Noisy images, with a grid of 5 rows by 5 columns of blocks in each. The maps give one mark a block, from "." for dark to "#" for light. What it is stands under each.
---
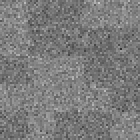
# . . # #
# . . . .
. # # . .
# # # # .
. # . . #
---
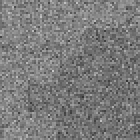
# # # # #
# # # . .
# # . . .
# . . . .
# # . . .
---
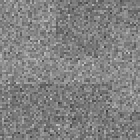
# # . . .
# # . . #
# # # # #
. . . . #
. . . . .
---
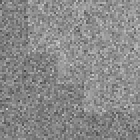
. # # # #
. # # # #
. . # # #
. . . # #
. . . . .
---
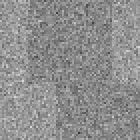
# . . . #
# . . . #
# . . . #
# # . . .
# # . . .
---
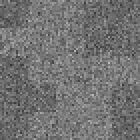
. # # . .
# # # . .
. # # # #
. . # # .
. # # # .
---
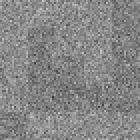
# # # # .
# . # # .
# . . # .
# . . . .
. # # # #
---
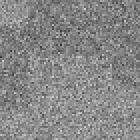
# . . . .
. . . . .
. # # # .
. # # # #
# # # # #
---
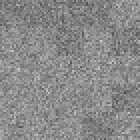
. . . . #
# # . # .
# # # # #
# # # # .
# # # . #
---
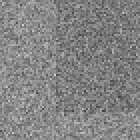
# # . . .
# # . . .
# # . . .
# # . . .
# # # # #
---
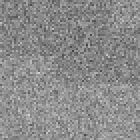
. . . . #
. . . . .
# # . . .
# # # # #
# # # # #
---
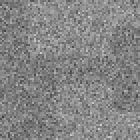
. # # # #
. # # # .
. . . . .
. . # # .
. . # # #
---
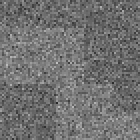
. . . . .
# # # . .
# # # . .
. . # # .
. . # # #
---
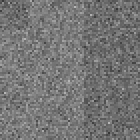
. # # . .
# # # . .
# # # . .
# # # . .
# # # . .
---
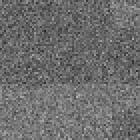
. . . . #
. . . . .
. . . . .
# # # # #
# # # # .
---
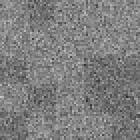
# . # # #
# # # # #
. # # . .
# . # . .
. # # # .
